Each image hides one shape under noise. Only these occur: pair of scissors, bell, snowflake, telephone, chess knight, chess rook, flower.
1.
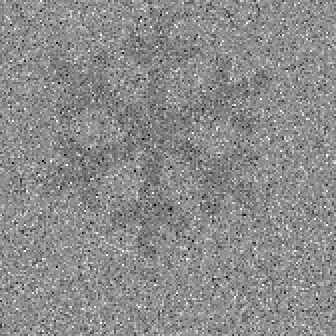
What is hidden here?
dark snowflake
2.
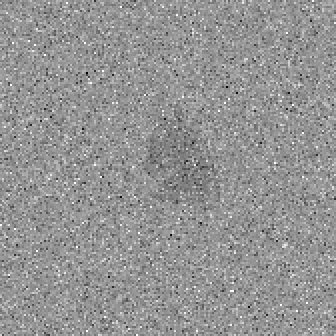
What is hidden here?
dark chess knight, centre
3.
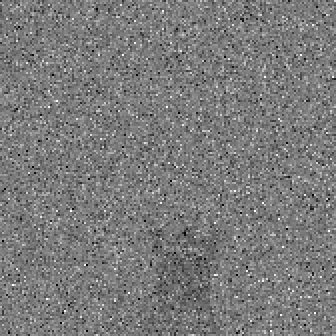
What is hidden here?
dark chess rook, bottom middle
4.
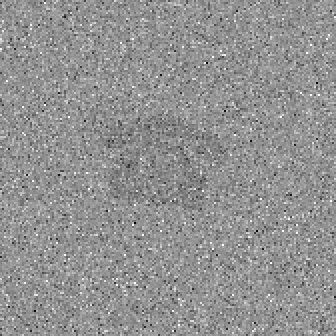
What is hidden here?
dark telephone, centre
